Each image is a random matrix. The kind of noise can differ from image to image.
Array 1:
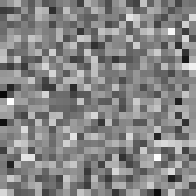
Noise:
independent entries
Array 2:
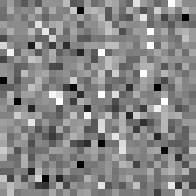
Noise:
heavy tails
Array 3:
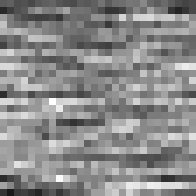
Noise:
streaked along the rows
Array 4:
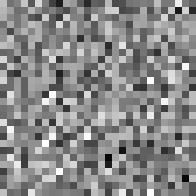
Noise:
low rank plus noise
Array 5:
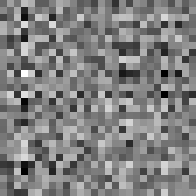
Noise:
low rank plus noise
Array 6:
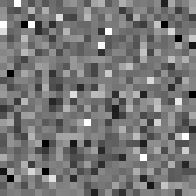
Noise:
heavy tails
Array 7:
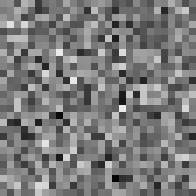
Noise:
low rank plus noise
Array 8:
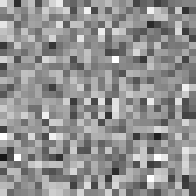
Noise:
low rank plus noise
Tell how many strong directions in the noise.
two
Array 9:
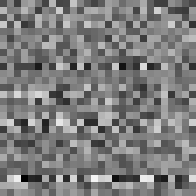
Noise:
rows of uneven size
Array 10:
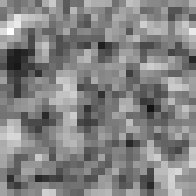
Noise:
blotchy
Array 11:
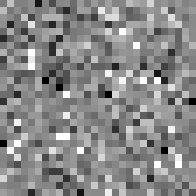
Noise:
heavy tails
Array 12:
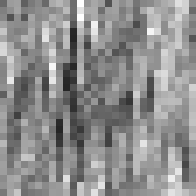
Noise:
streaked along the columns
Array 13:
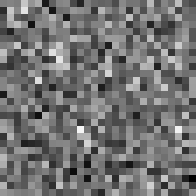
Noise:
independent entries
